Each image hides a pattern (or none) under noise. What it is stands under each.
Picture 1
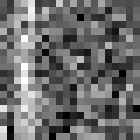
one vertical stripe
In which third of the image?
left
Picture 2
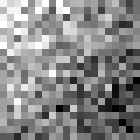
a smooth slope
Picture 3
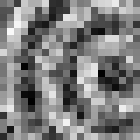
rings round one point
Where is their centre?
middle right
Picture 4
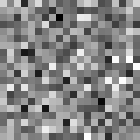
only noise
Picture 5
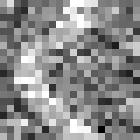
a wavy band
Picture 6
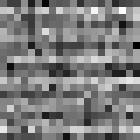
horizontal stripes
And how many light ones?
6
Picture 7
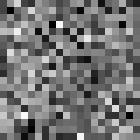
only noise
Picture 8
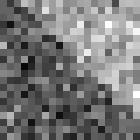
a sharp edge
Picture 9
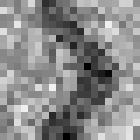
a wavy band
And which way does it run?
top to bottom
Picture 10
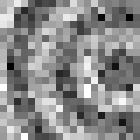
rings round one point
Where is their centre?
middle right
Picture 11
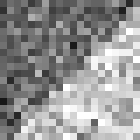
a sharp edge
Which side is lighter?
bottom right
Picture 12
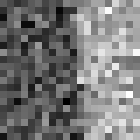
a sharp edge
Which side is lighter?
right
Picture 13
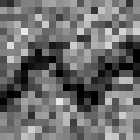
a wavy band
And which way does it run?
left to right
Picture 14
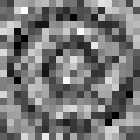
rings round one point
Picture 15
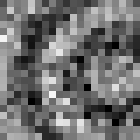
rings round one point
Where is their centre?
middle right
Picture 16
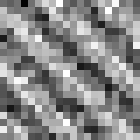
diagonal stripes
